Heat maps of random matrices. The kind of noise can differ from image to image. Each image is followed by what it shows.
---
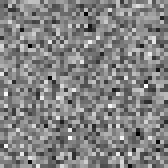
independent entries
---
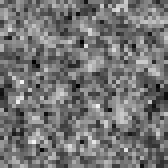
blotchy
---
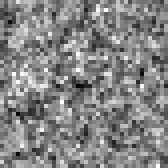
blotchy
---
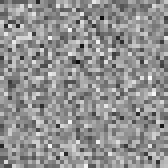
independent entries
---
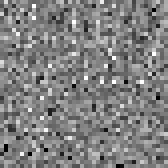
heavy tails
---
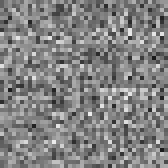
low rank plus noise
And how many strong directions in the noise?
three or four
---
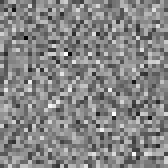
low rank plus noise
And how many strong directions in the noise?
five to eight
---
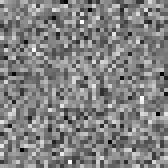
independent entries
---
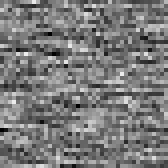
streaked along the rows
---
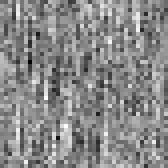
streaked along the columns
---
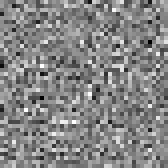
low rank plus noise
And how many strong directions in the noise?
three or four
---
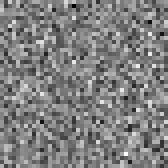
independent entries
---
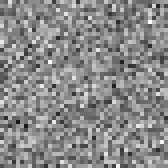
independent entries
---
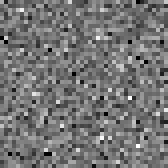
heavy tails
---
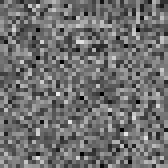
independent entries
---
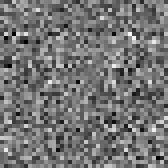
low rank plus noise
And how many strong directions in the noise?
two
